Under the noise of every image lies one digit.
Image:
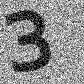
3
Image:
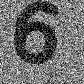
6
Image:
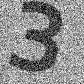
3
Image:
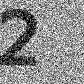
2
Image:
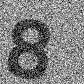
8
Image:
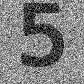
5
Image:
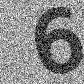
6
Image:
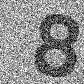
8
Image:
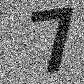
7
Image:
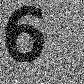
6
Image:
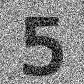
5
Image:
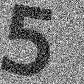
5
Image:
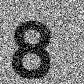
8
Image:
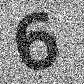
6
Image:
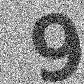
9
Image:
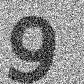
9
